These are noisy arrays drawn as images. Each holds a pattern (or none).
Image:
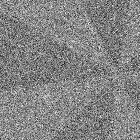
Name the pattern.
spokes from one point
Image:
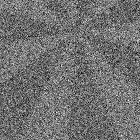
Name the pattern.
spokes from one point
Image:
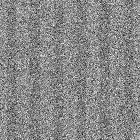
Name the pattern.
vertical stripes
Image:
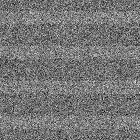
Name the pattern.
horizontal stripes
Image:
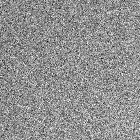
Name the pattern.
a smooth slope
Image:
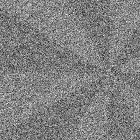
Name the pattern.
spokes from one point
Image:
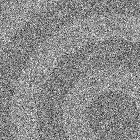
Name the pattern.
rings round one point
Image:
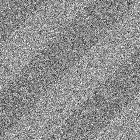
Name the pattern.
diagonal stripes
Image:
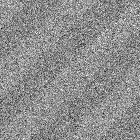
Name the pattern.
diagonal stripes
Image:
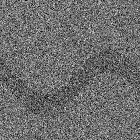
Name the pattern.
a wavy band
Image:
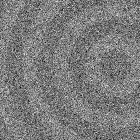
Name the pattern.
rings round one point
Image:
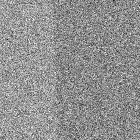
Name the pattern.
a sharp edge
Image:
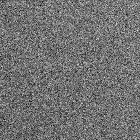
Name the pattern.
a smooth slope
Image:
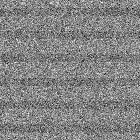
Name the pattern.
horizontal stripes
